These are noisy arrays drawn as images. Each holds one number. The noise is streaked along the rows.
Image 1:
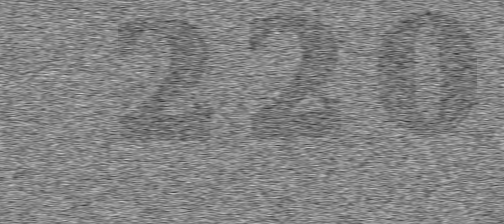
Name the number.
220
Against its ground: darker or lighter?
darker
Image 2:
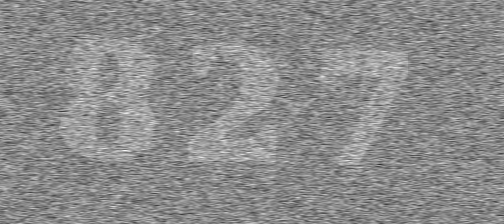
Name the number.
827
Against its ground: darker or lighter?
lighter
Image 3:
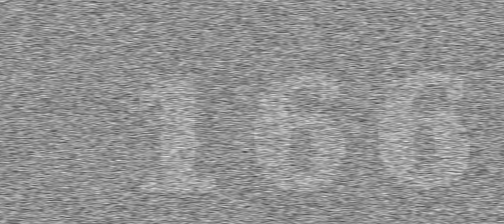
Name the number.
166
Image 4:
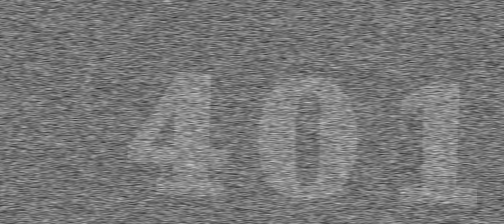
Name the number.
401
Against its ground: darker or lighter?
lighter
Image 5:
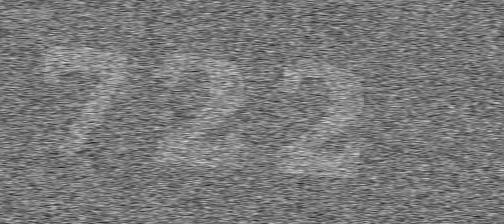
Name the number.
722
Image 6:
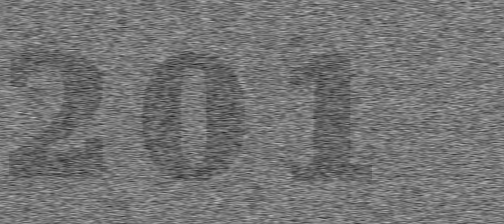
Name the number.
201
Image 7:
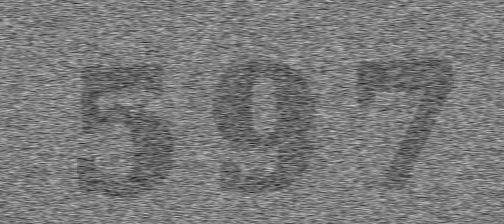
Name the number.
597
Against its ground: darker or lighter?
darker
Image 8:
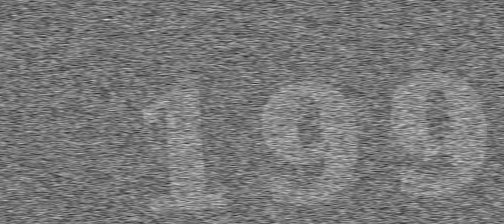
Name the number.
199
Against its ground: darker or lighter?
lighter
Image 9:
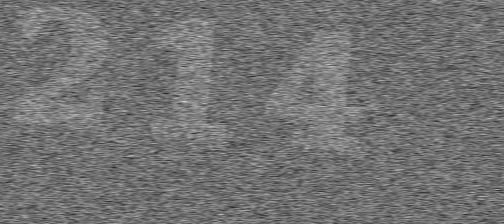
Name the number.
214
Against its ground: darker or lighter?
lighter
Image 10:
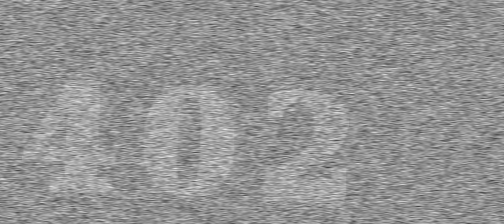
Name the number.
402
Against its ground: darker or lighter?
lighter
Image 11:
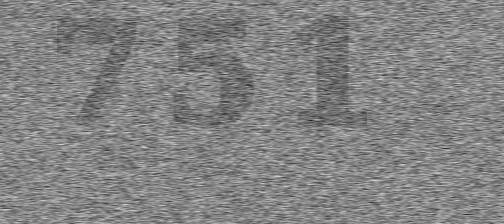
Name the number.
751
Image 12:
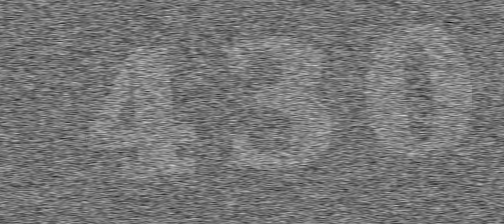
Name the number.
430
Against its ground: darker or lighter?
lighter
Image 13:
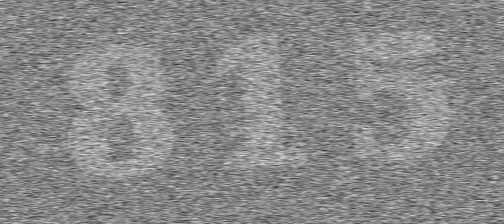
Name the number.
815
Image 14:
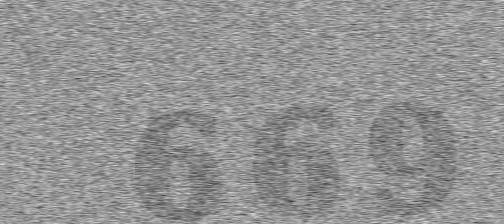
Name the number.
669
